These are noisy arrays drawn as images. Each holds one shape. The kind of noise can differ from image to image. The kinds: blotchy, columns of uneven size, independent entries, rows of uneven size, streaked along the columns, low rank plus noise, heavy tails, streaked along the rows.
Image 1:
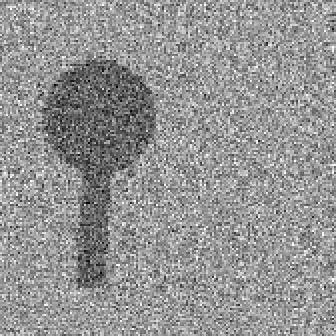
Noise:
low rank plus noise
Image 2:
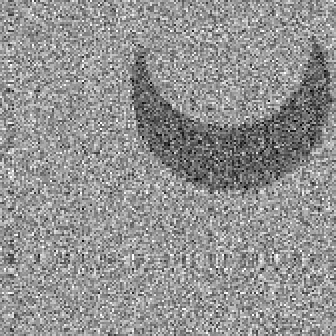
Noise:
low rank plus noise
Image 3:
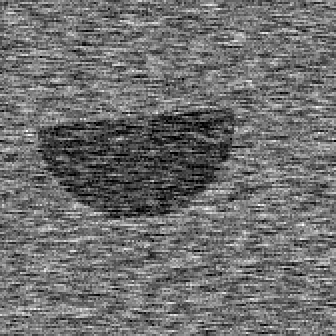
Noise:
streaked along the rows
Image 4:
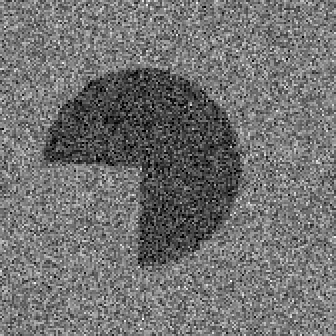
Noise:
independent entries
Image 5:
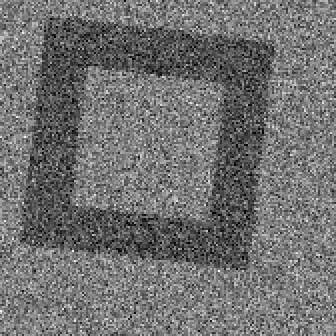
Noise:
independent entries
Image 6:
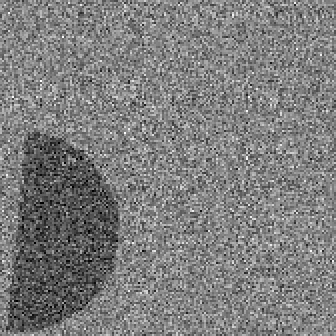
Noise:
low rank plus noise
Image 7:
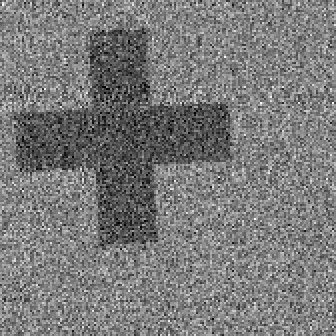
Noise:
low rank plus noise
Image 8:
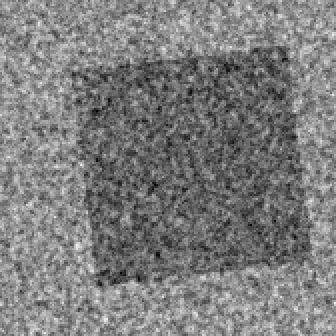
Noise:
blotchy
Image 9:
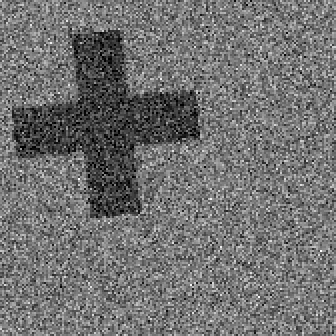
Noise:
independent entries
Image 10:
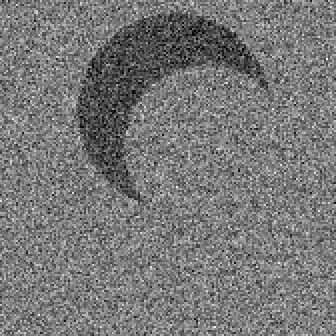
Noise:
independent entries
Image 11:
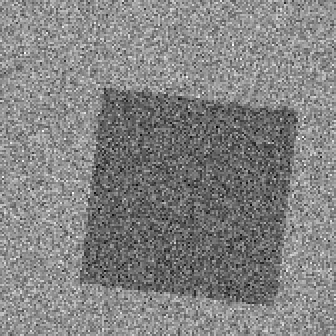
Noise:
independent entries
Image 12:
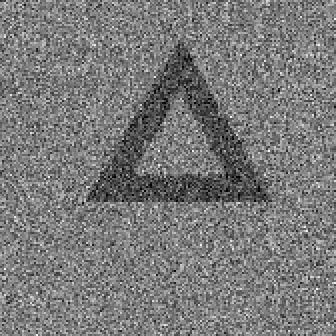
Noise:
low rank plus noise
